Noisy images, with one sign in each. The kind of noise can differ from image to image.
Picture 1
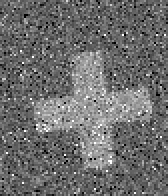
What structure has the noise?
heavy tails
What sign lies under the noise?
plus sign
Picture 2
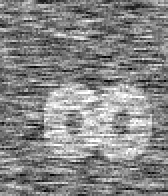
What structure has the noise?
streaked along the rows
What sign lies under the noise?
infinity sign
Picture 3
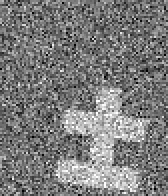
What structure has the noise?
independent entries
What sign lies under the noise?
plus-minus sign
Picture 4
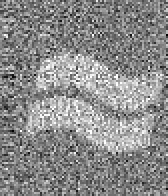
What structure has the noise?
low rank plus noise
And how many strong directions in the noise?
two
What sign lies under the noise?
approximately sign
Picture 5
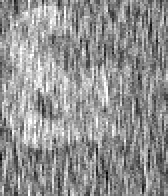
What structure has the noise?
streaked along the columns
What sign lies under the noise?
ampersand
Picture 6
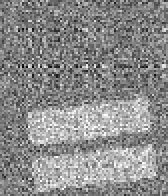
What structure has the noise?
low rank plus noise
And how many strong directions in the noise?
one
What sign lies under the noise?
equals sign
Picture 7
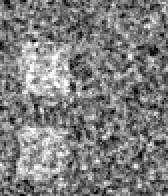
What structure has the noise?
blotchy
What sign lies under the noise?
colon
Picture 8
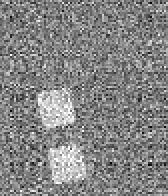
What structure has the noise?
low rank plus noise
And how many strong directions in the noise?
one
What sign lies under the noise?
colon
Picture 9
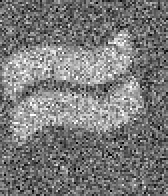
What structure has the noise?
independent entries
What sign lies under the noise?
approximately sign
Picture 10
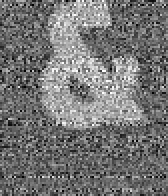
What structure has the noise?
rows of uneven size
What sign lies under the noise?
ampersand
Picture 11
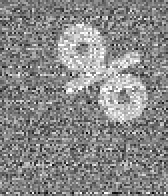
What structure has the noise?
rows of uneven size
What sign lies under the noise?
percent sign
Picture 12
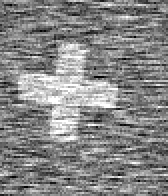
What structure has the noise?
streaked along the rows
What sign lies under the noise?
plus sign
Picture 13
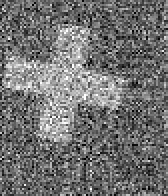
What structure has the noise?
low rank plus noise
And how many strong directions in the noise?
three or four
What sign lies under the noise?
plus sign
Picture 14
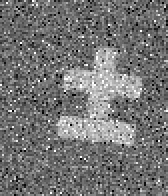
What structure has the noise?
heavy tails
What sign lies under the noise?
plus-minus sign
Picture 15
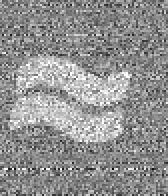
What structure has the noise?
rows of uneven size
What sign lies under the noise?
approximately sign
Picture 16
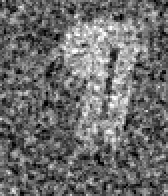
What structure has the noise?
blotchy
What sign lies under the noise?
pilcrow
